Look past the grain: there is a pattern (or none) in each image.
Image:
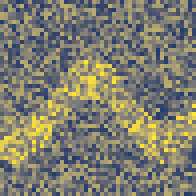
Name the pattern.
a wavy band
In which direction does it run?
left to right
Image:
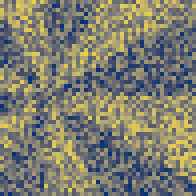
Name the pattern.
spokes from one point
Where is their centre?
middle left
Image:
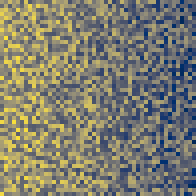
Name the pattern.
a smooth slope
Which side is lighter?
left
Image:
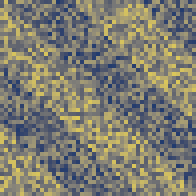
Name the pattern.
diagonal stripes
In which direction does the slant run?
top left to bottom right
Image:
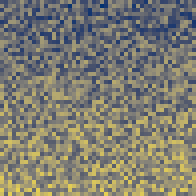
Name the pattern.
a smooth slope
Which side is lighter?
bottom
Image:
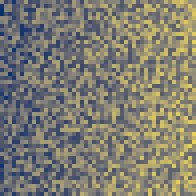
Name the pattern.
a smooth slope
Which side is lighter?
right
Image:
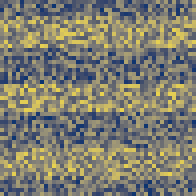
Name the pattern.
horizontal stripes
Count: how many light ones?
3
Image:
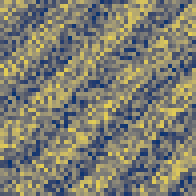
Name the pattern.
diagonal stripes
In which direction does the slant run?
bottom left to top right
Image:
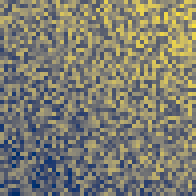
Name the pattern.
a smooth slope
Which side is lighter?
top right
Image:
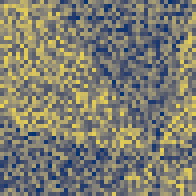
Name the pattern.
spokes from one point
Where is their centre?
bottom right
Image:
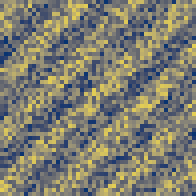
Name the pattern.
diagonal stripes
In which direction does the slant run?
bottom left to top right
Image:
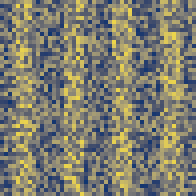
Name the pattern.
vertical stripes
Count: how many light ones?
4
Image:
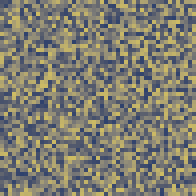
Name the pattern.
only noise
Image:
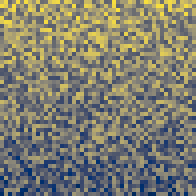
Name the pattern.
a smooth slope
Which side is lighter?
top
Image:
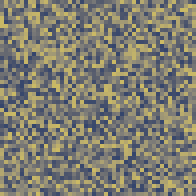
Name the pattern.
only noise
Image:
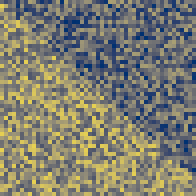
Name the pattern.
a sharp edge
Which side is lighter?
bottom left
